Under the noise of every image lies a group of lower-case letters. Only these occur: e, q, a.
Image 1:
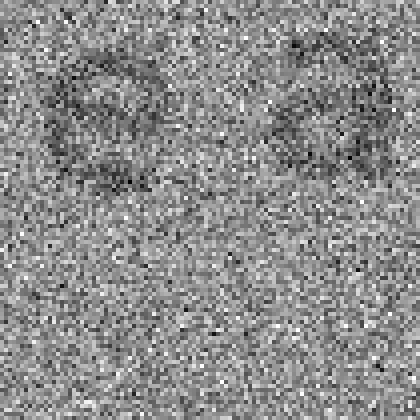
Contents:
top left: e; top right: a
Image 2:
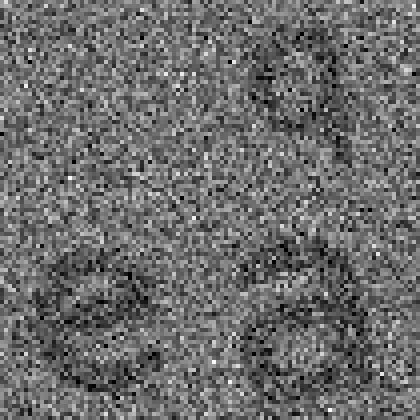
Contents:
top right: q; bottom left: e; bottom right: a
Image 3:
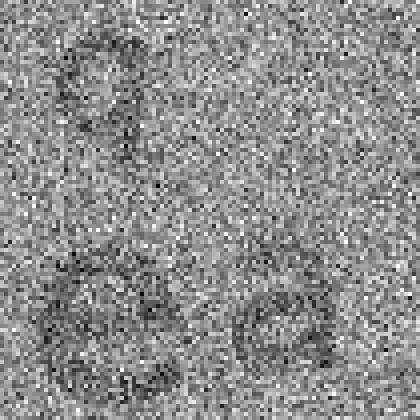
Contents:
top left: q; bottom left: e; bottom right: a
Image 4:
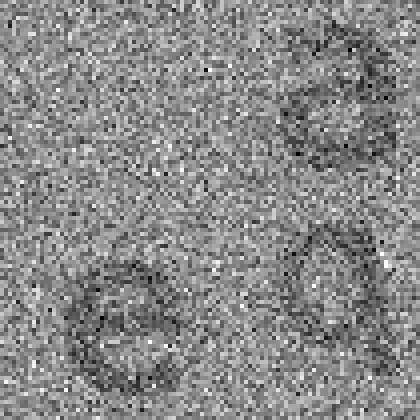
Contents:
top right: a; bottom left: e; bottom right: q
